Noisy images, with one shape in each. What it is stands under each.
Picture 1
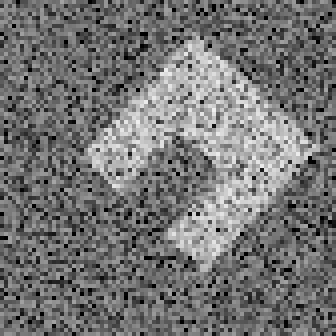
square with a notch
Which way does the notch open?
down and left
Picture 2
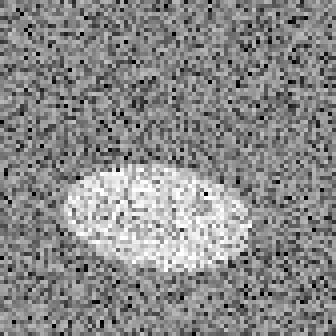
ellipse
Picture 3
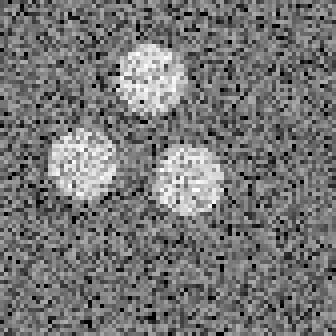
three dots
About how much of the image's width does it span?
half
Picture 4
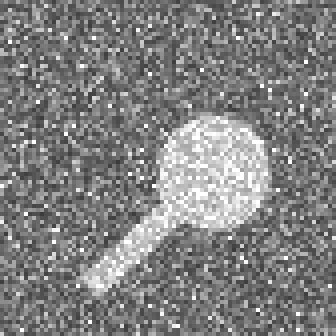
lollipop
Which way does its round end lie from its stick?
up and right
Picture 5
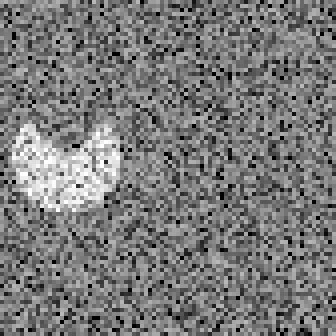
disc with a wedge cut out
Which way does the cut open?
up
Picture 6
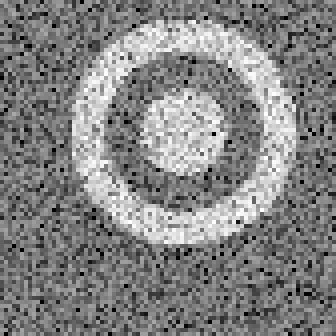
bullseye
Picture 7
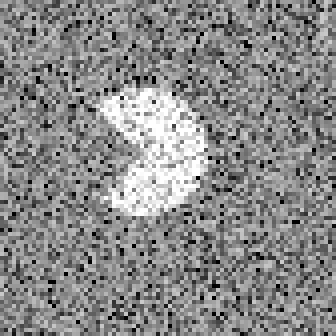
disc with a wedge cut out
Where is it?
centre
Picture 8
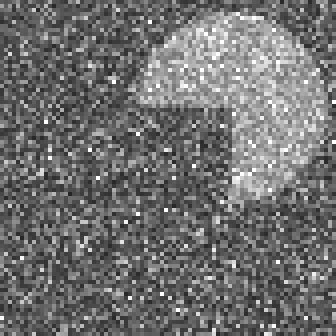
disc with a wedge cut out
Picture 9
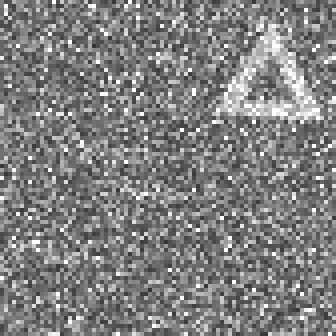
triangle frame
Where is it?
top right
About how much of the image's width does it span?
a third
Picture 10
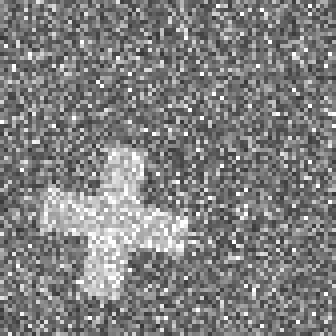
cross
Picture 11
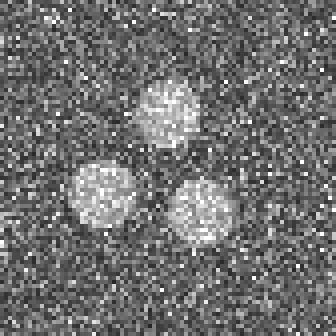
three dots
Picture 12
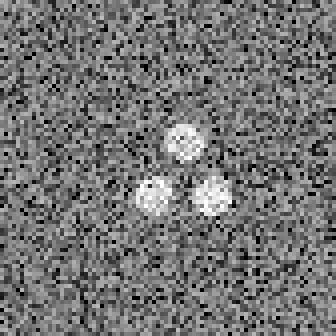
three dots
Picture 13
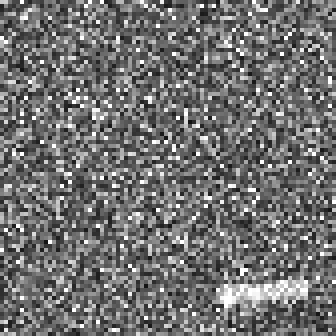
bar
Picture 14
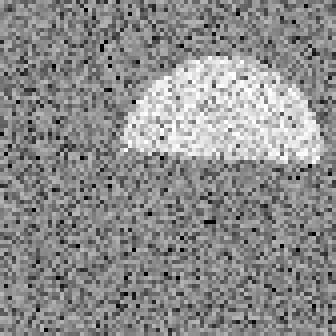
half disc
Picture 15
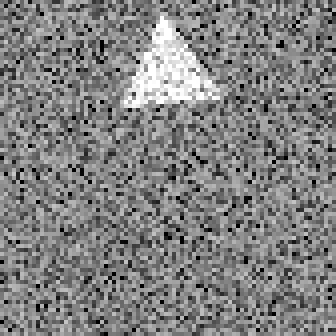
triangle
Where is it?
top middle
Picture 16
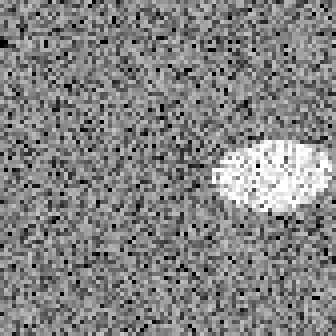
ellipse
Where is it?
middle right
